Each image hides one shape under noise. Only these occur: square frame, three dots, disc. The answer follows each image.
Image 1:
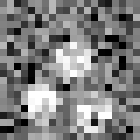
three dots
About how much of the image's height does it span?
two thirds
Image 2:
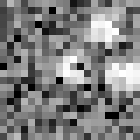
three dots
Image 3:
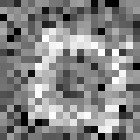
square frame
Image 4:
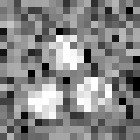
three dots
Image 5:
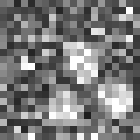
three dots
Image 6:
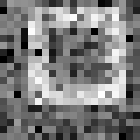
square frame
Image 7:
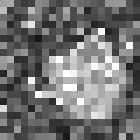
disc
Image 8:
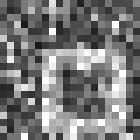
square frame
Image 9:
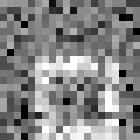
square frame
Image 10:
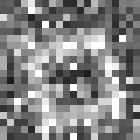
square frame
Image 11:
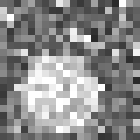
disc
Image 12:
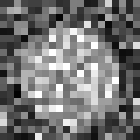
disc
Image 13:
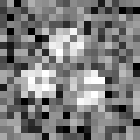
three dots
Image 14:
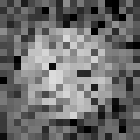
disc
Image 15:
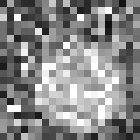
disc
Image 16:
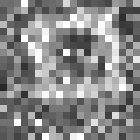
square frame
